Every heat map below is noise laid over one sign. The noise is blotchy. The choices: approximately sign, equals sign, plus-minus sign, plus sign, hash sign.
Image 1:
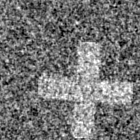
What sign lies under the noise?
plus sign
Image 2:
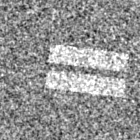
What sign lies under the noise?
equals sign
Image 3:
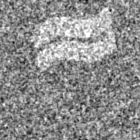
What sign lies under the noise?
approximately sign
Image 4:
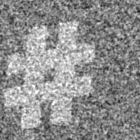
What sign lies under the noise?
hash sign
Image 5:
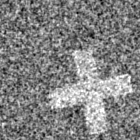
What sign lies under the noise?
plus sign
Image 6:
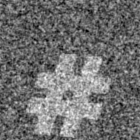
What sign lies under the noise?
hash sign
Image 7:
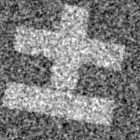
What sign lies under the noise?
plus-minus sign
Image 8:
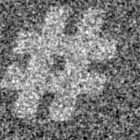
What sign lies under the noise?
hash sign
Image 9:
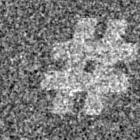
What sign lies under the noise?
hash sign
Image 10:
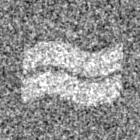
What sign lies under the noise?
approximately sign
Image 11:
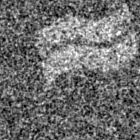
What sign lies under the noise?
approximately sign
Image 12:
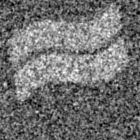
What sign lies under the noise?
approximately sign
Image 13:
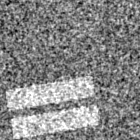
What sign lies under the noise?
equals sign
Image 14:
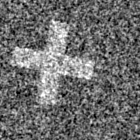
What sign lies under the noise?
plus sign
